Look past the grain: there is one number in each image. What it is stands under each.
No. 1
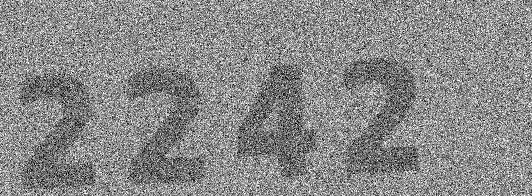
2242
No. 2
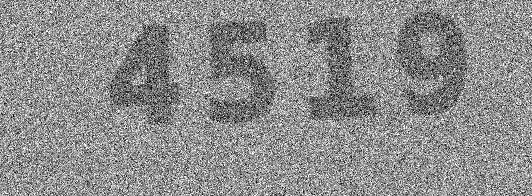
4519
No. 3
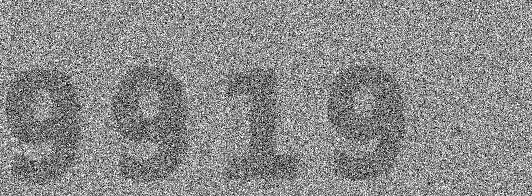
9919
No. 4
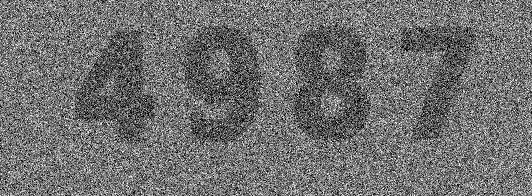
4987
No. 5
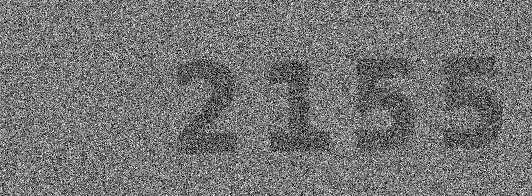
2155
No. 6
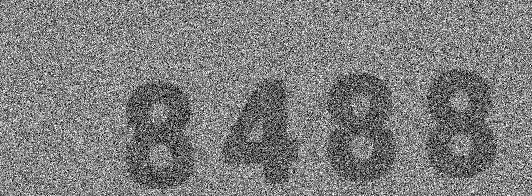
8488
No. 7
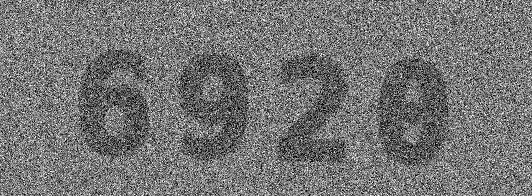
6920
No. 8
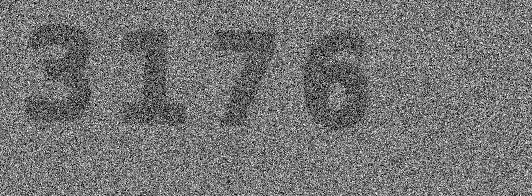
3176
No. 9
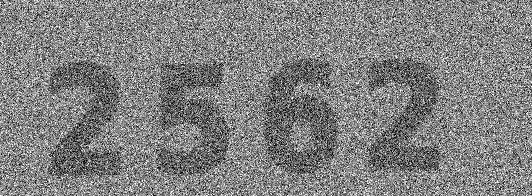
2562
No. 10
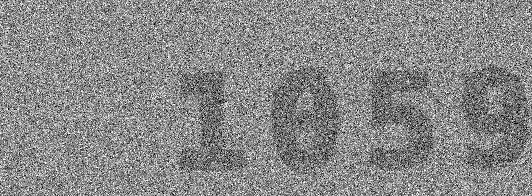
1059
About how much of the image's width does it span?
two thirds
